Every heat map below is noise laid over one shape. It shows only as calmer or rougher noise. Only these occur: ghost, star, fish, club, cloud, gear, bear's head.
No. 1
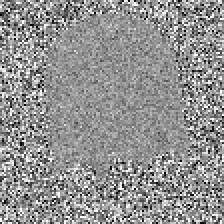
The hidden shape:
ghost
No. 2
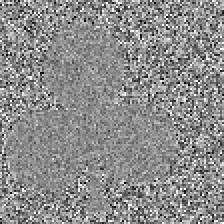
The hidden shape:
club
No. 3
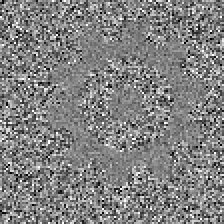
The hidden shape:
gear
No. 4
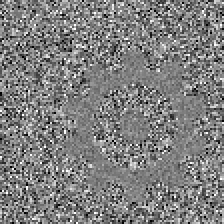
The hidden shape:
gear
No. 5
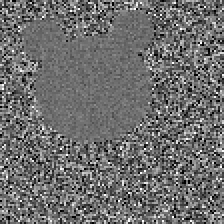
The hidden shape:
bear's head
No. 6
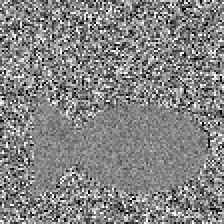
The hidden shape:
fish
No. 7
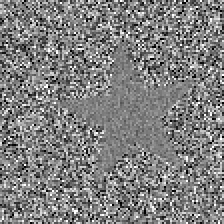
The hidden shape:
star
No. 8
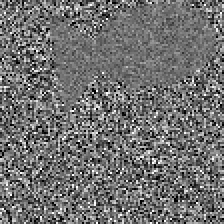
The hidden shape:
fish
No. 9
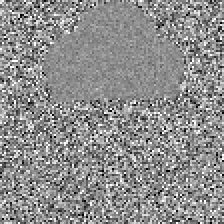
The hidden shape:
cloud
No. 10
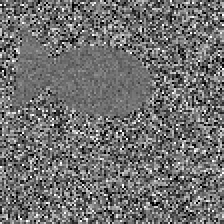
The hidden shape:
fish
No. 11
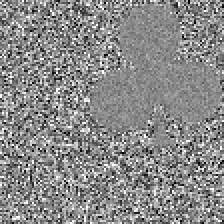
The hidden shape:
club
